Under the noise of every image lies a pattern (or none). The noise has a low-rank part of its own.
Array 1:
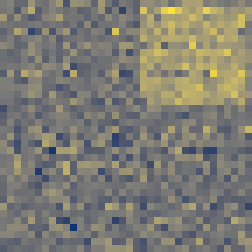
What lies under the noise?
one block
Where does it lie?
top right
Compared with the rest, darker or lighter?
lighter
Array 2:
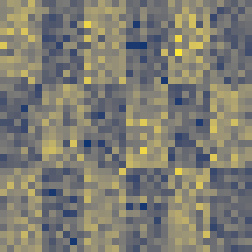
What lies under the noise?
a checkerboard
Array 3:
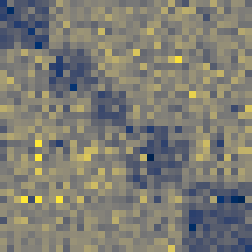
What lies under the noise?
blocks along the diagonal
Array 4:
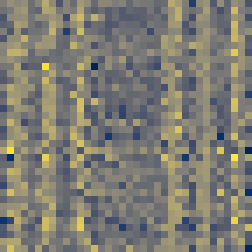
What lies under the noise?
bands of columns
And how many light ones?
6
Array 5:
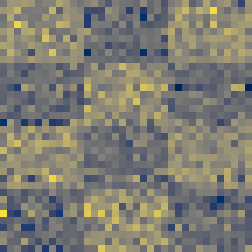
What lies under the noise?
a checkerboard
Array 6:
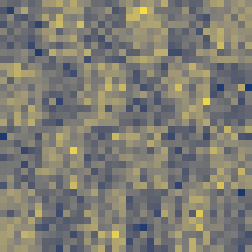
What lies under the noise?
a checkerboard
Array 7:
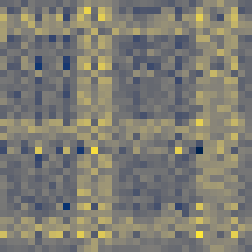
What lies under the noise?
bands of rows crossing bands of columns
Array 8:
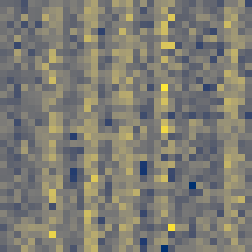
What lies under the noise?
bands of columns
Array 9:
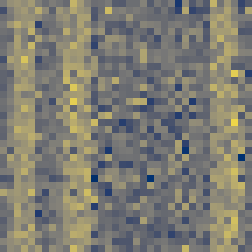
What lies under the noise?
bands of columns
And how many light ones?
3
